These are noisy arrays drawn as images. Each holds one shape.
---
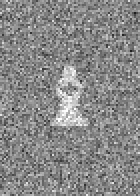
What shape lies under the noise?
chess bishop
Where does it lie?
centre
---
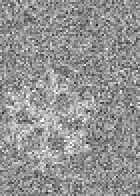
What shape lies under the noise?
snowflake
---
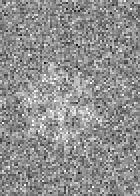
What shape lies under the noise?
snowflake
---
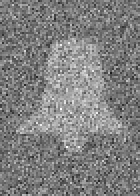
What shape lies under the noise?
bell
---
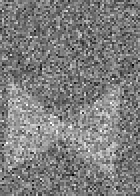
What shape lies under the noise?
bow tie
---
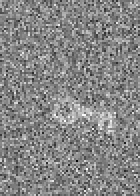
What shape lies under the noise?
key
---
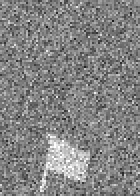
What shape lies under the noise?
flag
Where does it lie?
bottom middle
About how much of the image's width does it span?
a third
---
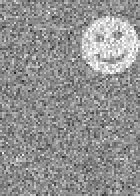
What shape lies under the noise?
smiling face
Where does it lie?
top right
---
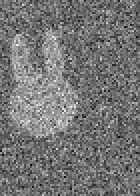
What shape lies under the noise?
rabbit's head
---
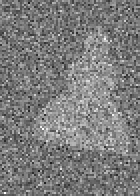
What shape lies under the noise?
chess pawn
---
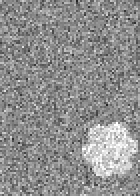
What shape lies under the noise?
flower
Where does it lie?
bottom right
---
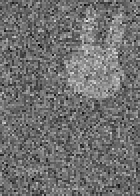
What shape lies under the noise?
rabbit's head
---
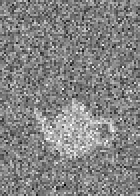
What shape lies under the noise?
teapot
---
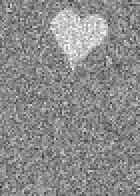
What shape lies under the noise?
heart
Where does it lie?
top middle
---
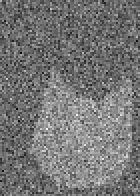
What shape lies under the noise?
cat's head
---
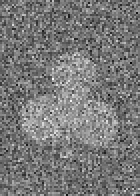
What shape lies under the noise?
club
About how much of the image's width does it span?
two thirds
